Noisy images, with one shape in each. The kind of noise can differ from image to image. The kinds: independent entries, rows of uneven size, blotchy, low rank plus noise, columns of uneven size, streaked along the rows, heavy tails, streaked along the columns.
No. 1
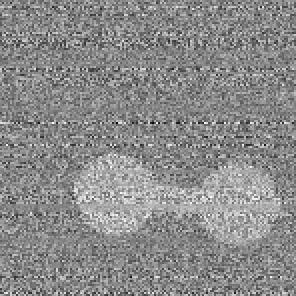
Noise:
rows of uneven size
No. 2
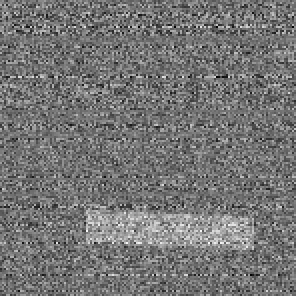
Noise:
rows of uneven size
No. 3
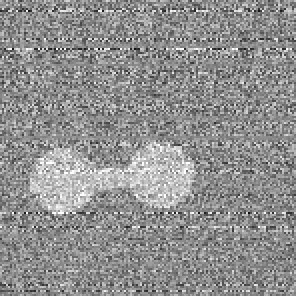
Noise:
rows of uneven size
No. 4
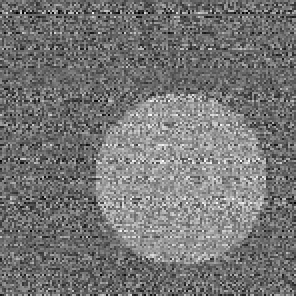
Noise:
rows of uneven size
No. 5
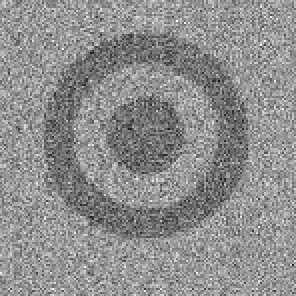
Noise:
low rank plus noise
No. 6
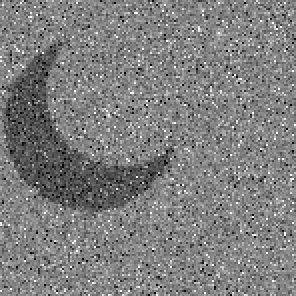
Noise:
heavy tails
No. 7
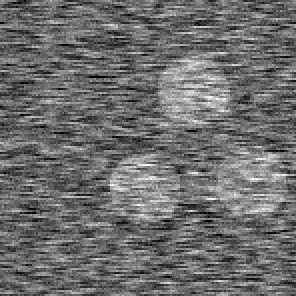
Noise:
streaked along the rows
